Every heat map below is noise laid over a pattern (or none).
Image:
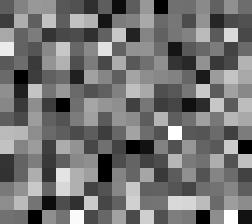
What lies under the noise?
only noise
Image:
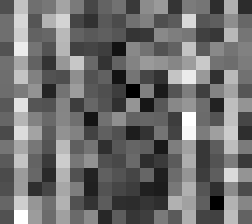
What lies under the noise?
bands of columns
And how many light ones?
4
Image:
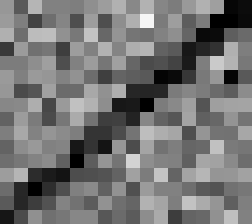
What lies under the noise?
a diagonal band
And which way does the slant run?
bottom left to top right
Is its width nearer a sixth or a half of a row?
a sixth
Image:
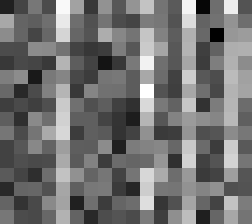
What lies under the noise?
bands of columns
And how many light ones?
4
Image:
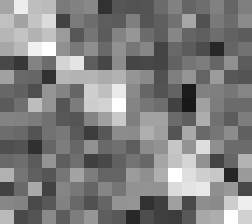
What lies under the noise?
blocks along the diagonal
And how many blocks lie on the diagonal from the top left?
6
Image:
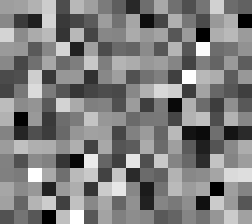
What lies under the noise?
only noise
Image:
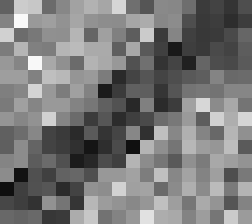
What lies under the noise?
a diagonal band
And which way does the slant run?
bottom left to top right
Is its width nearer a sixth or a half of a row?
a half
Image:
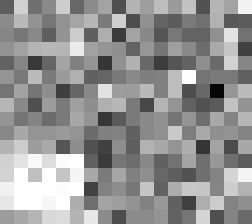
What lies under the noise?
one block
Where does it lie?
bottom left
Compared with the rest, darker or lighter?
lighter
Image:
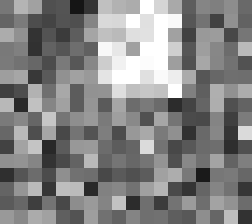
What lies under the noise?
one block
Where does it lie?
top middle
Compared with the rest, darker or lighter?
lighter
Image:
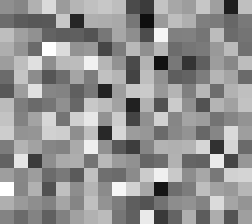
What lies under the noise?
only noise
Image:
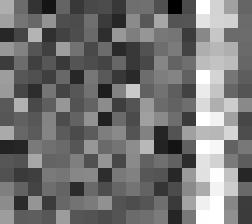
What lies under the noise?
one band of columns
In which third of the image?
right
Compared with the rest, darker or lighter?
lighter
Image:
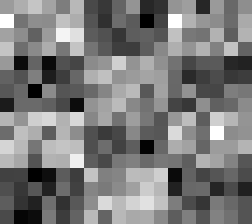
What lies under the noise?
a checkerboard
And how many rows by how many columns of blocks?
4 by 3
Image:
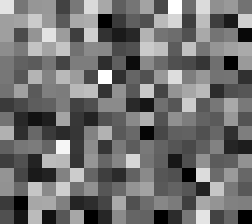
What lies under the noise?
only noise
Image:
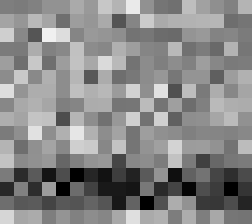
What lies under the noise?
one band of rows
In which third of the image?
bottom
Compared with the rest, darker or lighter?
darker
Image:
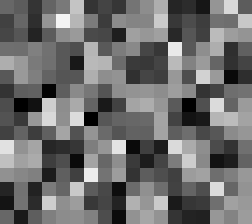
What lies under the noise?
a checkerboard
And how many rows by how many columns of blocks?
5 by 6
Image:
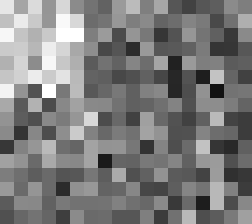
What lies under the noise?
one block
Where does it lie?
top left
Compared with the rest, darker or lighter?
lighter
